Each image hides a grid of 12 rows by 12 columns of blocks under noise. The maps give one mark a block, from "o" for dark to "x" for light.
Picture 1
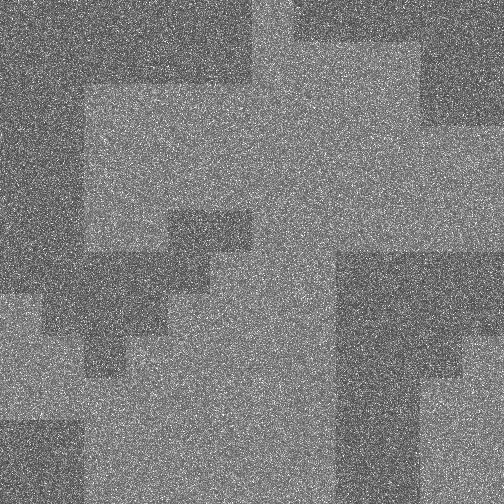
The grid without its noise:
ooooooxooooo
ooooooxxxxoo
ooxxxxxxxxoo
ooxxxxxxxxxx
ooxxxxxxxxxx
ooxxooxxxxxx
oooooxxxoooo
xoooxxxxoooo
xxoxxxxxooox
xxxxxxxxooxx
ooxxxxxxooxx
ooxxxxxxooxx
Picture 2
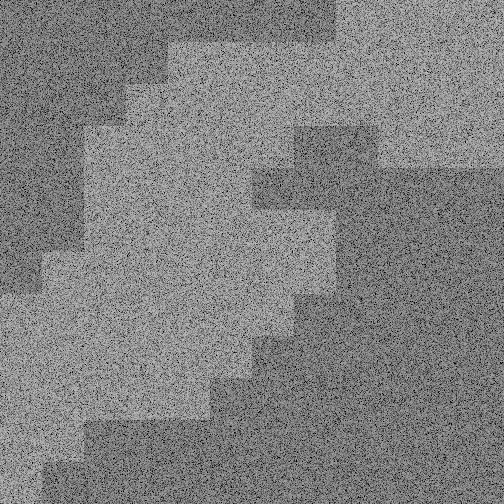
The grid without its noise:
ooooooooxxxx
ooooxxxxxxxx
oooxxxxxxxxx
ooxxxxxooxxx
ooxxxxoooooo
ooxxxxxxoooo
oxxxxxxxoooo
xxxxxxxooooo
xxxxxxoooooo
xxxxxooooooo
xxoooooooooo
xooooooooooo
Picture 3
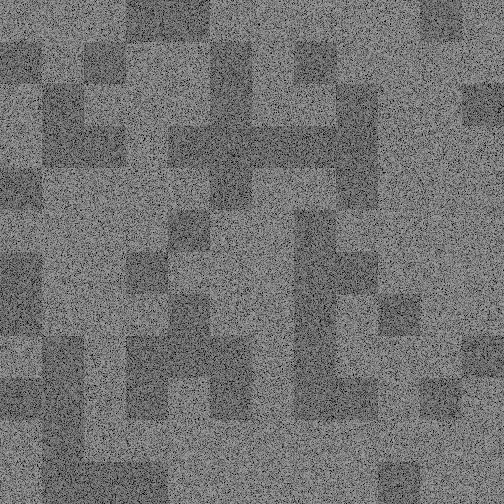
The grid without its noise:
xxxooxxxxxox
oxoxxoxoxxxx
xoxxxoxxoxxo
xooxoooooxxx
oxxxxoxxoxxx
xxxxoxxoxxxx
oxxoxxxooxxx
oxxxoxxoxoxx
xoxoooxoxxxo
ooxoxoxooxox
xoxxxxxxxxxx
xoooxxxxxoxx
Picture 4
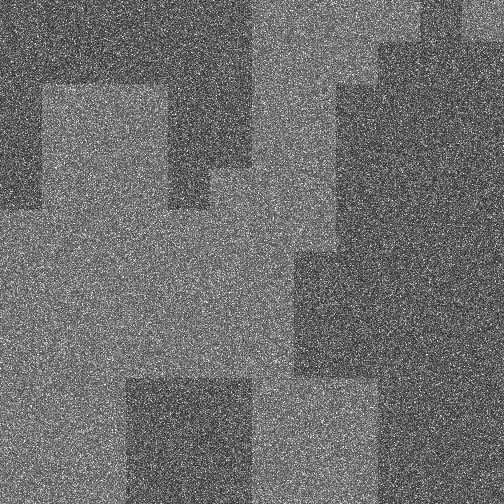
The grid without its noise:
ooooooxxxxox
ooooooxxxooo
oxxxooxxoooo
oxxxooxxoooo
oxxxoxxxoooo
xxxxxxxxoooo
xxxxxxxooooo
xxxxxxxooooo
xxxxxxxooooo
xxxoooxxxooo
xxxoooxxxooo
xxxoooxxxooo
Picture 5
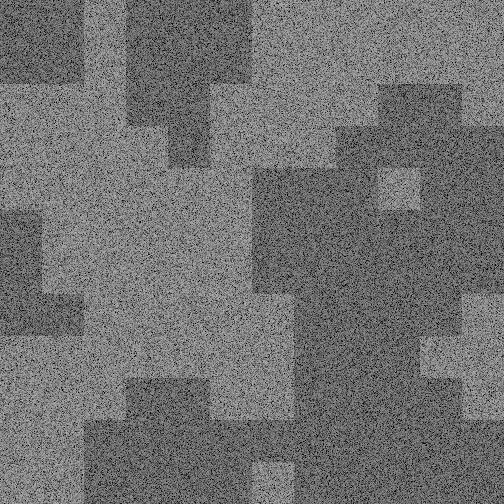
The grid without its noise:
ooxoooxxxxxx
ooxoooxxxxxx
xxxooxxxxoox
xxxxoxxxoooo
xxxxxxoooxoo
oxxxxxoooooo
oxxxxxoooooo
ooxxxxxoooox
xxxxxxxoooxx
xxxooxxoooox
xxoooooooooo
xxooooxooooo
